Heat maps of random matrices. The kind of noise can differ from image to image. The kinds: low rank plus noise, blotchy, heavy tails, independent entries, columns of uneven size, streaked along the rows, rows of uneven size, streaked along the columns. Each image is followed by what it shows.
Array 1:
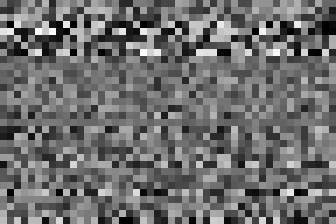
rows of uneven size
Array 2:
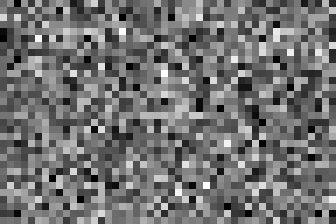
independent entries
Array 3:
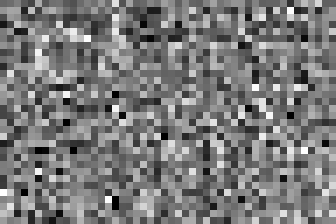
low rank plus noise
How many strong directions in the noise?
five to eight
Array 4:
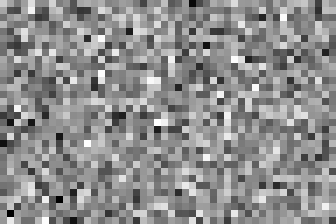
independent entries
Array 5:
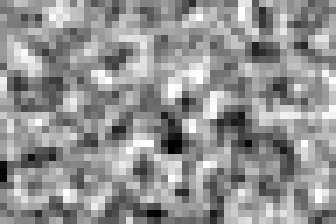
blotchy
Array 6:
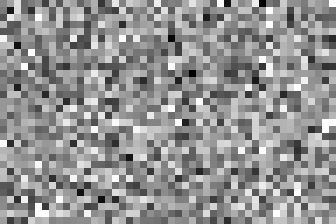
independent entries
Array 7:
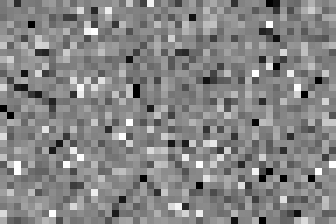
heavy tails
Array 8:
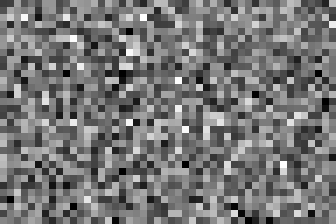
independent entries
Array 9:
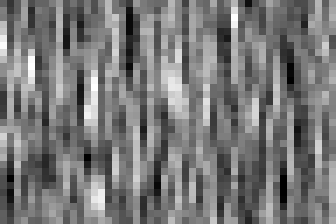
streaked along the columns
